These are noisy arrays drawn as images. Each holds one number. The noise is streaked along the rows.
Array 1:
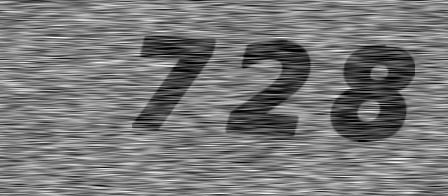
728
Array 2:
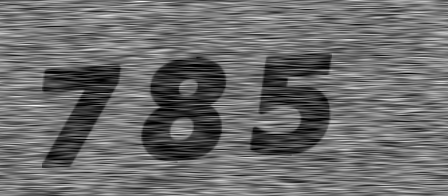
785
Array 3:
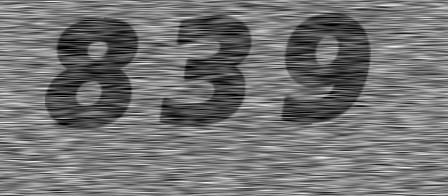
839
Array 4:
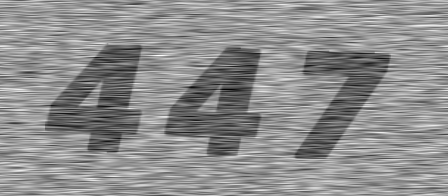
447
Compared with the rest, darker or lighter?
darker
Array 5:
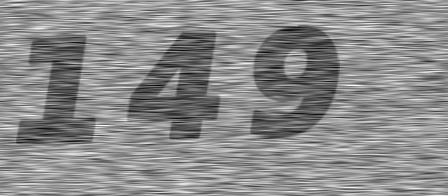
149
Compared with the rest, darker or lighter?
darker
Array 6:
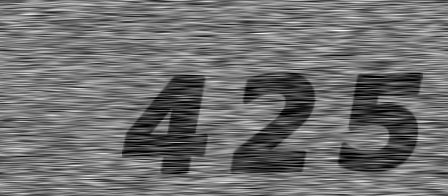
425
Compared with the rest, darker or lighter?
darker
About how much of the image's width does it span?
two thirds
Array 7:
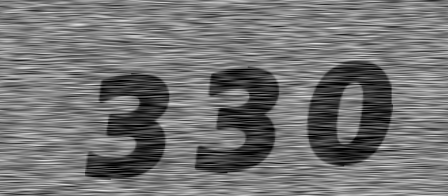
330
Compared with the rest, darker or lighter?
darker
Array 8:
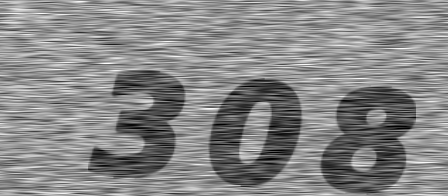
308
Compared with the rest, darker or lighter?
darker
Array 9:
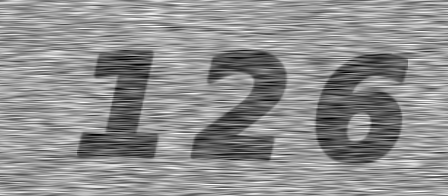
126
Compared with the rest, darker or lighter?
darker
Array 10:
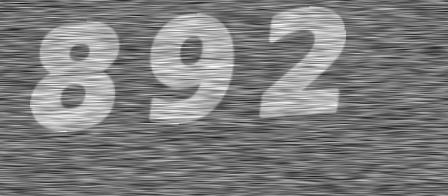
892
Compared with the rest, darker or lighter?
lighter
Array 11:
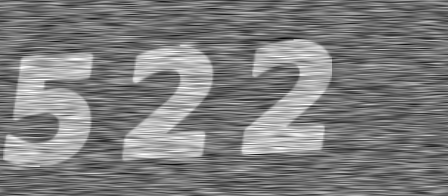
522
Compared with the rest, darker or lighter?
lighter
